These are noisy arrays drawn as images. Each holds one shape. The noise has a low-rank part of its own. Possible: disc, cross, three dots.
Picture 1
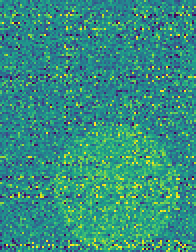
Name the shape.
disc
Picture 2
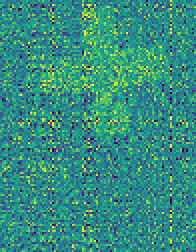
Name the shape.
cross
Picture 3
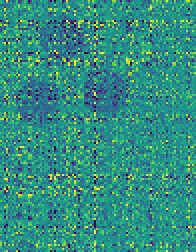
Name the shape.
three dots
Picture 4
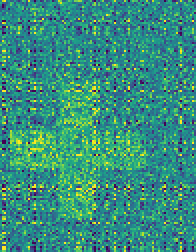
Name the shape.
cross
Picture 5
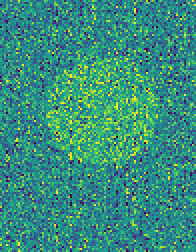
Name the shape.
disc
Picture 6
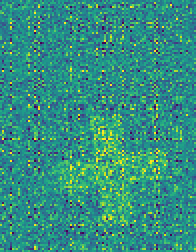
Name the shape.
cross
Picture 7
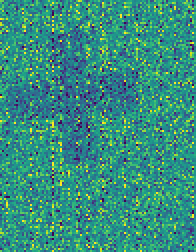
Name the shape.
cross
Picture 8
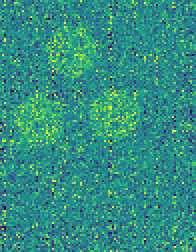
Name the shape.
three dots
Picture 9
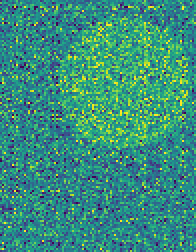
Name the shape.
disc
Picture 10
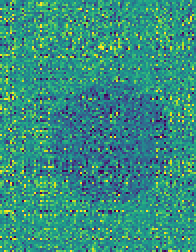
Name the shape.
disc
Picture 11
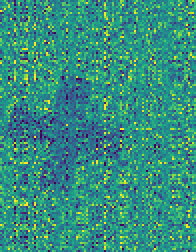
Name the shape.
cross
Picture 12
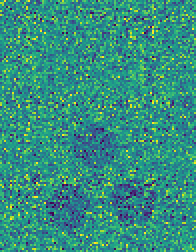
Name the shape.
three dots
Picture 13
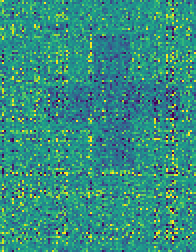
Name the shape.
cross
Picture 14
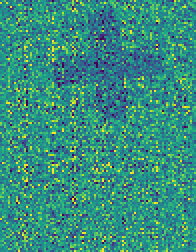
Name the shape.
cross
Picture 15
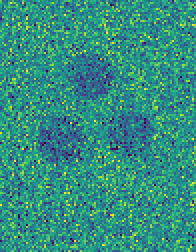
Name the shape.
three dots
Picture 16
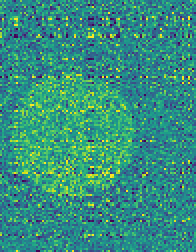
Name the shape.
disc
